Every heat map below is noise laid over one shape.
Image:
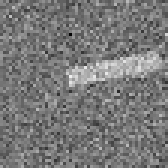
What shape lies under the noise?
bar
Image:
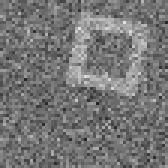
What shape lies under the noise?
square frame
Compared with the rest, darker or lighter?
lighter
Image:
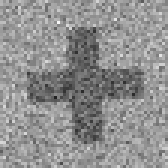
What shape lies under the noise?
cross
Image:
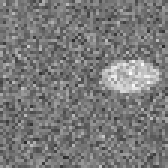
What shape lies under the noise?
ellipse
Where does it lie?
middle right
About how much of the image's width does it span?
a third
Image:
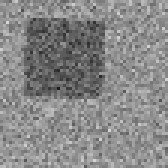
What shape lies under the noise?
square
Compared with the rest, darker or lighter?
darker
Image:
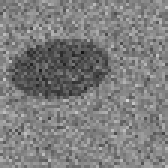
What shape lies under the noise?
ellipse
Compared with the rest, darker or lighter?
darker
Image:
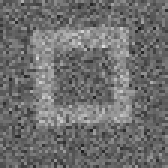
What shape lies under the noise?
square frame
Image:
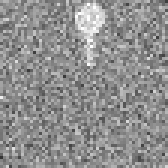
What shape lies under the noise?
lollipop
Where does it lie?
top middle
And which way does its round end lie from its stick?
up
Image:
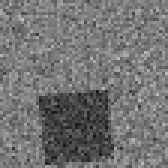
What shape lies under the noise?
square
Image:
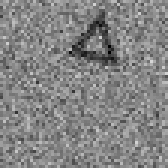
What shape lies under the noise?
triangle frame
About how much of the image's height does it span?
a third
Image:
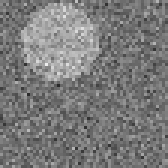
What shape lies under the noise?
disc
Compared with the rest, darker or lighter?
lighter
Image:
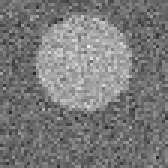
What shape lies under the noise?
disc
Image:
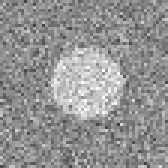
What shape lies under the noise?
disc
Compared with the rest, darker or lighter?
lighter
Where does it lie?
centre
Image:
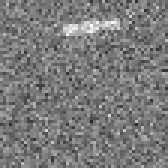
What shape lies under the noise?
bar
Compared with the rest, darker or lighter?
lighter
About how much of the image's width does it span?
a third
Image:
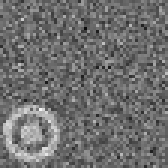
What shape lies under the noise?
bullseye
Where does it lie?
bottom left
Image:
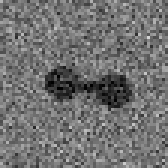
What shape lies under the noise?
dumbbell
